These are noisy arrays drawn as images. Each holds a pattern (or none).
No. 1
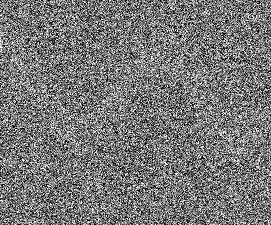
a wavy band
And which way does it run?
left to right
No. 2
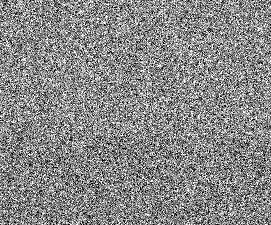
a sharp edge
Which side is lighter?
top
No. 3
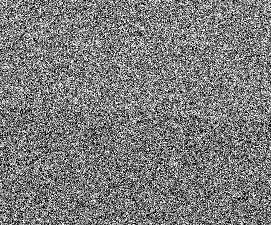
a sharp edge
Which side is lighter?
top
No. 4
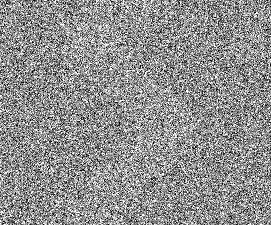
a wavy band
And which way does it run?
top to bottom
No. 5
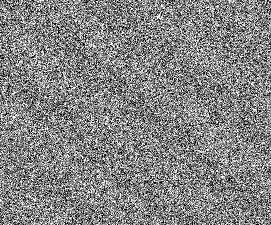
diagonal stripes
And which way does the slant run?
top left to bottom right
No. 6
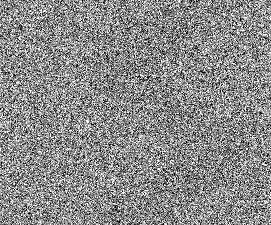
a wavy band
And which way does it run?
top to bottom
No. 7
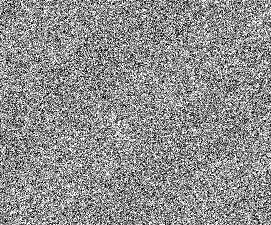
diagonal stripes
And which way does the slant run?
bottom left to top right
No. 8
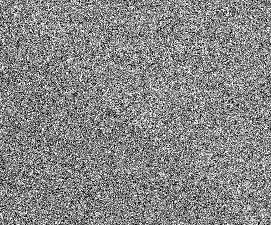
a sharp edge
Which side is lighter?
top right
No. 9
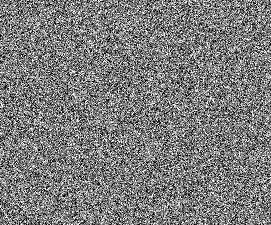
only noise
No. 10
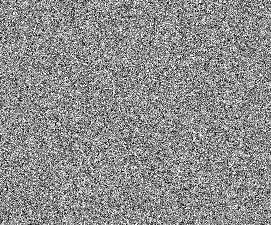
only noise
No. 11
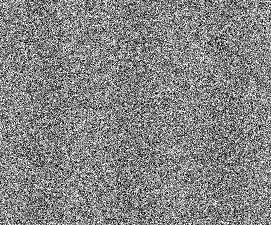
vertical stripes
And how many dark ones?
3
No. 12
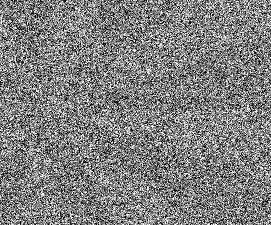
spokes from one point
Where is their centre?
middle left
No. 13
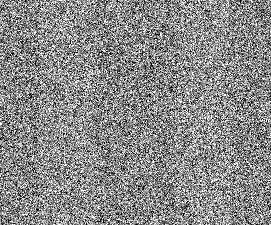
vertical stripes
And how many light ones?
2
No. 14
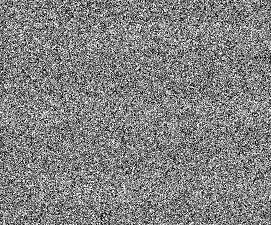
horizontal stripes
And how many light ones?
3
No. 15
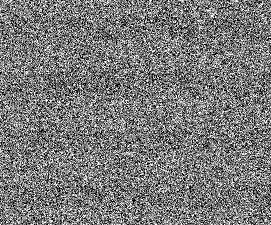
horizontal stripes
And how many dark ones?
4
